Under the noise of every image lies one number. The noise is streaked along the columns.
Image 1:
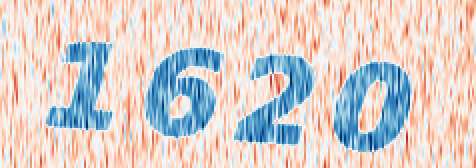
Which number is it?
1620
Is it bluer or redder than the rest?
bluer
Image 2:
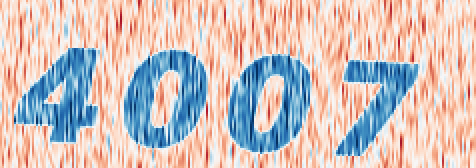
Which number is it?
4007
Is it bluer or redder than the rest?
bluer
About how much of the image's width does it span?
nearly all
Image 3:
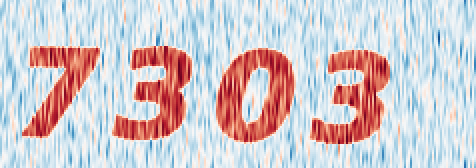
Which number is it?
7303
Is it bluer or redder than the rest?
redder
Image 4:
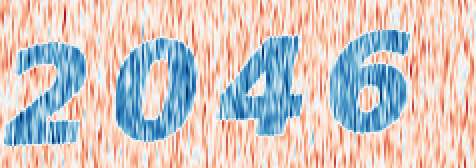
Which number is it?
2046
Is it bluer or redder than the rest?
bluer
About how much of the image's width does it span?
nearly all
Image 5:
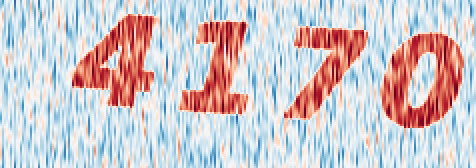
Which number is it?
4170
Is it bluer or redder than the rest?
redder
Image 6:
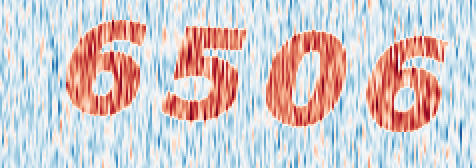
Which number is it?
6506
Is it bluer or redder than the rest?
redder
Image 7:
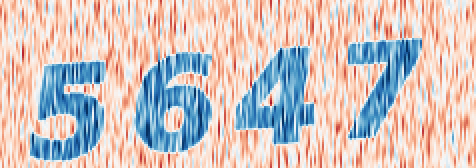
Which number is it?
5647
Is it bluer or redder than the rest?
bluer
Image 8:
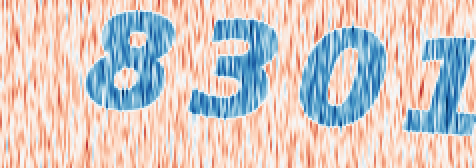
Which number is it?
8301
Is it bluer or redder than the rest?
bluer
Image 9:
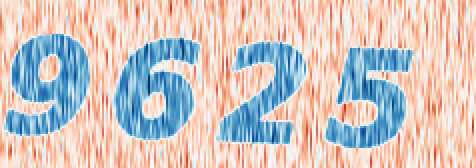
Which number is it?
9625
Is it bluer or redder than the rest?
bluer
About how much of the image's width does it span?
nearly all
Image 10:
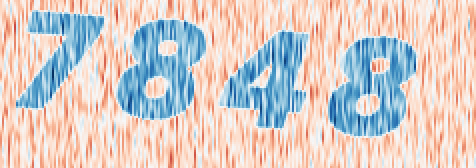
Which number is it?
7848
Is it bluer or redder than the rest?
bluer
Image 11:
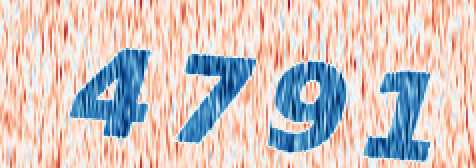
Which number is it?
4791
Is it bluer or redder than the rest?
bluer
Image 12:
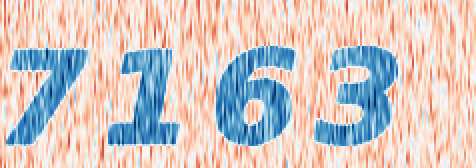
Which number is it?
7163
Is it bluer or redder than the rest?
bluer
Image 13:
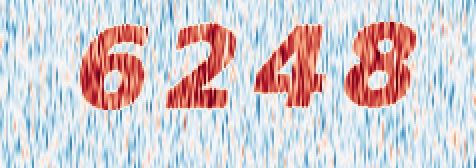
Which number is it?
6248
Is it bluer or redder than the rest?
redder
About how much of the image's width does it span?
two thirds
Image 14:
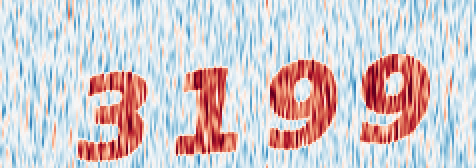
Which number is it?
3199
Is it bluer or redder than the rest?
redder
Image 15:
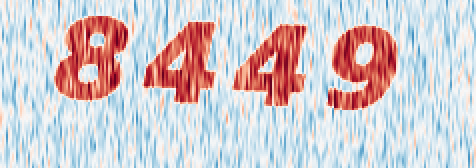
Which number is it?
8449
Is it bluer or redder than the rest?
redder
